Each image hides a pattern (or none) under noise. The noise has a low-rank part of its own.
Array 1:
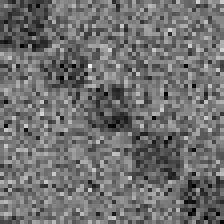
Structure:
blocks along the diagonal
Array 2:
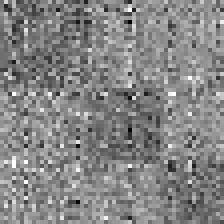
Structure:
blocks along the diagonal
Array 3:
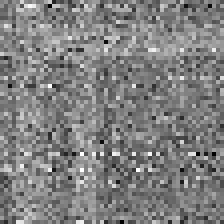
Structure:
bands of rows crossing bands of columns
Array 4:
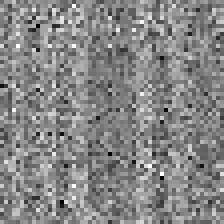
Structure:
bands of columns
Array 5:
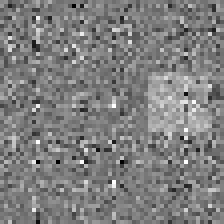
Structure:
one block
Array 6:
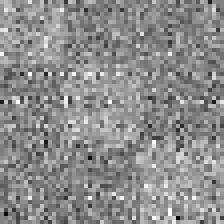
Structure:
blocks along the diagonal
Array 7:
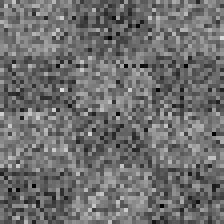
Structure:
a checkerboard
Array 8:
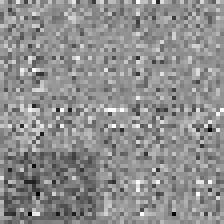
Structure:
one block
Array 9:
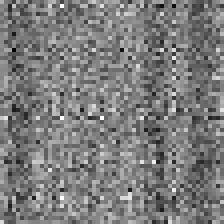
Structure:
bands of columns
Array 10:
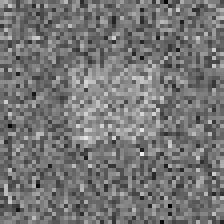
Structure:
one block
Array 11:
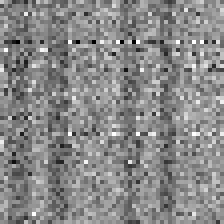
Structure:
bands of columns
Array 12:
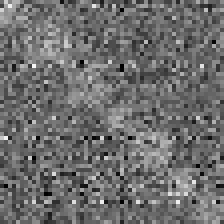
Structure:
blocks along the diagonal
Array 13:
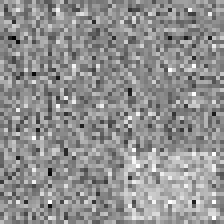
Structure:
one block
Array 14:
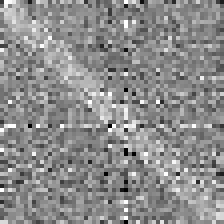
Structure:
a diagonal band
